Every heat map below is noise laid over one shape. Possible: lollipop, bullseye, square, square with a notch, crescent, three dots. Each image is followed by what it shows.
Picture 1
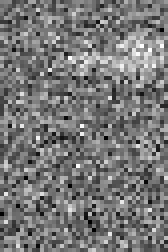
lollipop
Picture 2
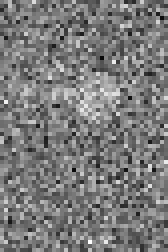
lollipop
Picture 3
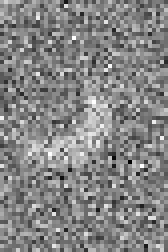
crescent
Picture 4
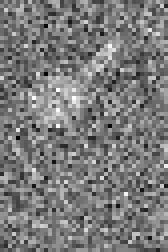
lollipop
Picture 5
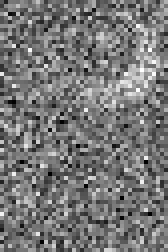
crescent
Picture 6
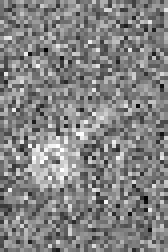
lollipop
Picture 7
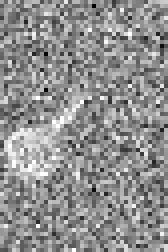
lollipop
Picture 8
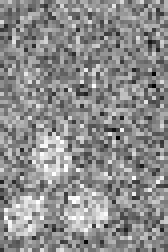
three dots
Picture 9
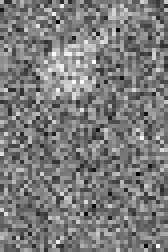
lollipop
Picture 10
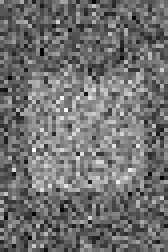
square
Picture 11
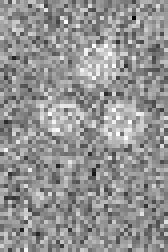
three dots
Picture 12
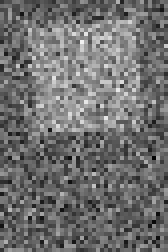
square
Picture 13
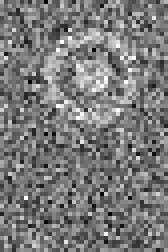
bullseye
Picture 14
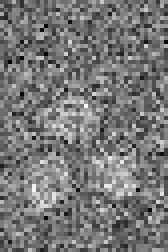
three dots
